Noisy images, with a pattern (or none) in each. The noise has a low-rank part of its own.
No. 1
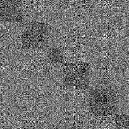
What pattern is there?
blocks along the diagonal
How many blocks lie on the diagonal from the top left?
6
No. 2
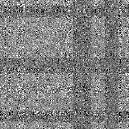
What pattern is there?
bands of rows crossing bands of columns
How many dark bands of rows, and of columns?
3 and 2
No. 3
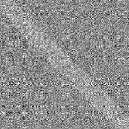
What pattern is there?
a diagonal band
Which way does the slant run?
top left to bottom right
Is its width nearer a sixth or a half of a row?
a sixth
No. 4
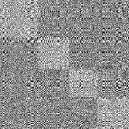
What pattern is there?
blocks along the diagonal
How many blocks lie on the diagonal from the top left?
4
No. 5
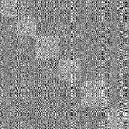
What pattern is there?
blocks along the diagonal
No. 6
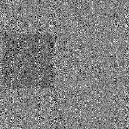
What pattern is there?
one block
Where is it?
middle left
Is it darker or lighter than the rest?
darker
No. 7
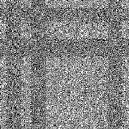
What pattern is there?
bands of rows crossing bands of columns
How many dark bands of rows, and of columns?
2 and 3
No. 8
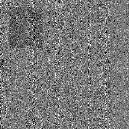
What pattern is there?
one block
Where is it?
top left
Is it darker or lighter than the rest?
darker
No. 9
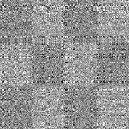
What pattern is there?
a checkerboard
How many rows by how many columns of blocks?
3 by 4
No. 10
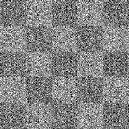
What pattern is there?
a checkerboard
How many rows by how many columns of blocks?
5 by 5
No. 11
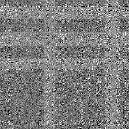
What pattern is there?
bands of rows crossing bands of columns
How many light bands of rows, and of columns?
3 and 2
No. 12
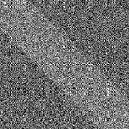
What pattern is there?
a diagonal band
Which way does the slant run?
top left to bottom right
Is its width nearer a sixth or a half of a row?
a half
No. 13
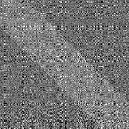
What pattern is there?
a diagonal band
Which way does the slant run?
top left to bottom right
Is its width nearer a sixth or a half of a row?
a half
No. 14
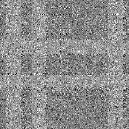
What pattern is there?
bands of rows crossing bands of columns
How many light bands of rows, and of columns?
2 and 3
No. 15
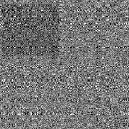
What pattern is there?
one block
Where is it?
top left
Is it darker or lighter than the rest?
darker
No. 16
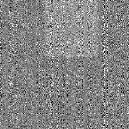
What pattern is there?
one block
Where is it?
top middle
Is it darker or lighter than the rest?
lighter
